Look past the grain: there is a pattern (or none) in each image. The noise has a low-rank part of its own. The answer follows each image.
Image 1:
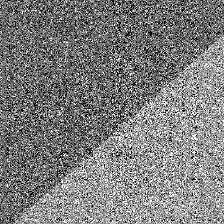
a sharp edge
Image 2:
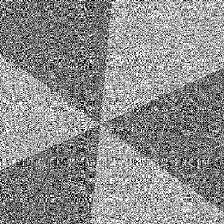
spokes from one point
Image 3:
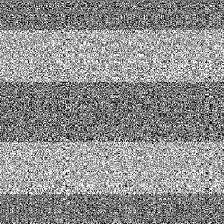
horizontal stripes
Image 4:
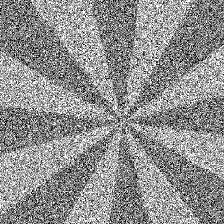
spokes from one point
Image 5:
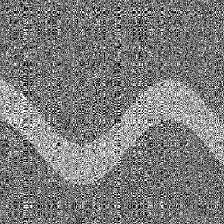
a wavy band
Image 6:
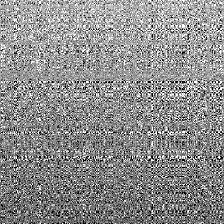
a smooth slope
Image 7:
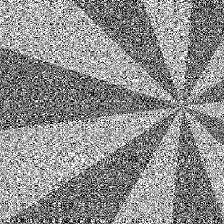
spokes from one point
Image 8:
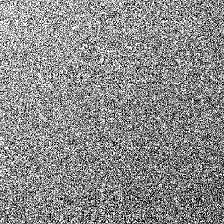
a smooth slope
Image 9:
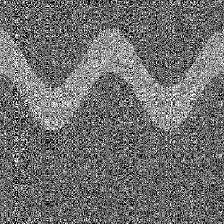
a wavy band
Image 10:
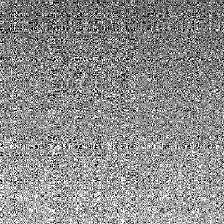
a smooth slope
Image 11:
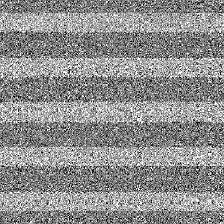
horizontal stripes
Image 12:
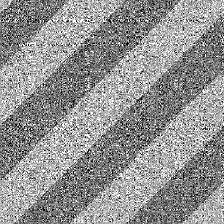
diagonal stripes
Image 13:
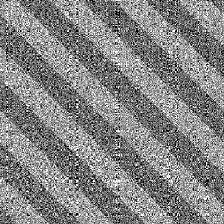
diagonal stripes
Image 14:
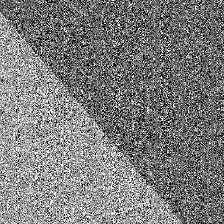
a sharp edge
